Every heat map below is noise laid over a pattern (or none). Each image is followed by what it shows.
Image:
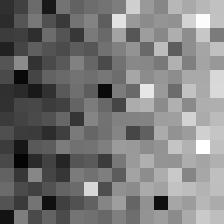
a smooth slope
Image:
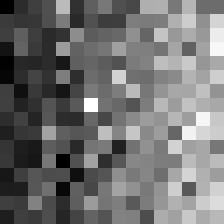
a smooth slope
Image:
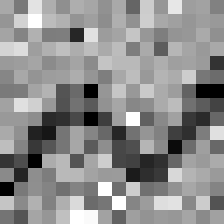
a wavy band
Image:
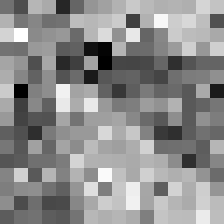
spokes from one point
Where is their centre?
top left
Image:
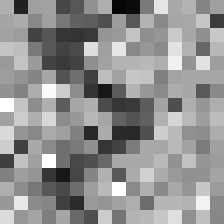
a wavy band
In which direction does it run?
top to bottom
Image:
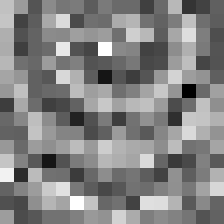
rings round one point
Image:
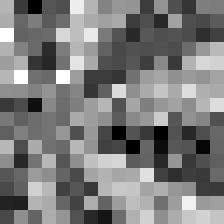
spokes from one point
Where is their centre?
middle left
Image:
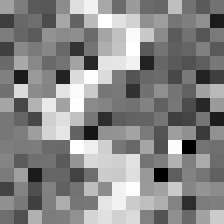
a wavy band
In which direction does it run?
top to bottom
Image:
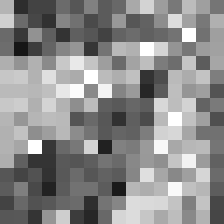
spokes from one point
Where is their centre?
top right
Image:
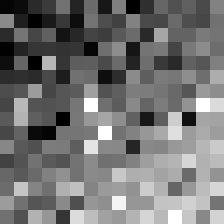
a smooth slope
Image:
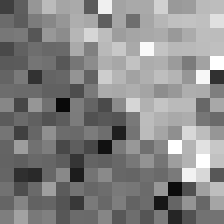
a sharp edge
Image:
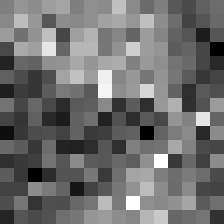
spokes from one point
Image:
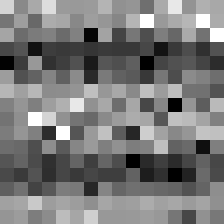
horizontal stripes
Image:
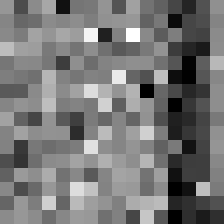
one vertical stripe
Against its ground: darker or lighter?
darker
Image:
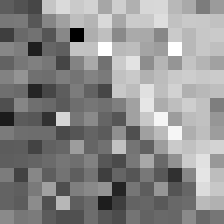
a sharp edge
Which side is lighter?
top right
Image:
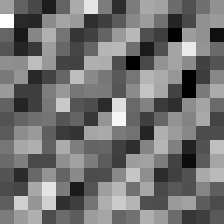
diagonal stripes
